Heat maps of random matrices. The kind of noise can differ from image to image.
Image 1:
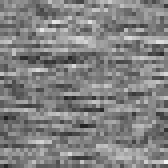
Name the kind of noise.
streaked along the rows
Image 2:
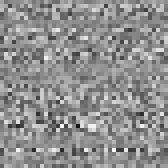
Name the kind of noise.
rows of uneven size
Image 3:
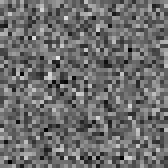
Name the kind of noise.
independent entries
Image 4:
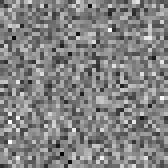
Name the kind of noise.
independent entries
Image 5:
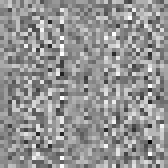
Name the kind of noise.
columns of uneven size
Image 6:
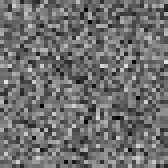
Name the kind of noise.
independent entries
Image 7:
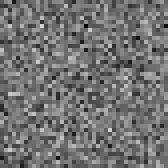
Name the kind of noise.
independent entries
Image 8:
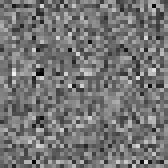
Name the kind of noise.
low rank plus noise
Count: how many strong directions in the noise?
two
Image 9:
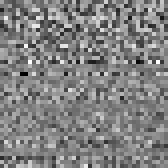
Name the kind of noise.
rows of uneven size
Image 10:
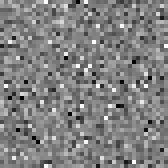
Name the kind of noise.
heavy tails
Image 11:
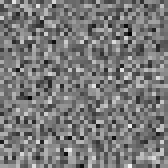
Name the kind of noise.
low rank plus noise
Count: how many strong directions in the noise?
five to eight
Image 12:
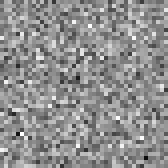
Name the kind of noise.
independent entries
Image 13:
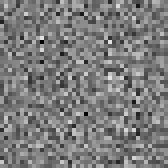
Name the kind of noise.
low rank plus noise
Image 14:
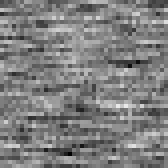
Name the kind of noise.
streaked along the rows
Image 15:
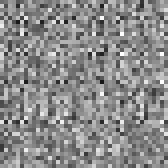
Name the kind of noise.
low rank plus noise
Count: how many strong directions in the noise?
one
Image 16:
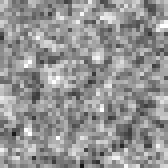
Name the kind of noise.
blotchy
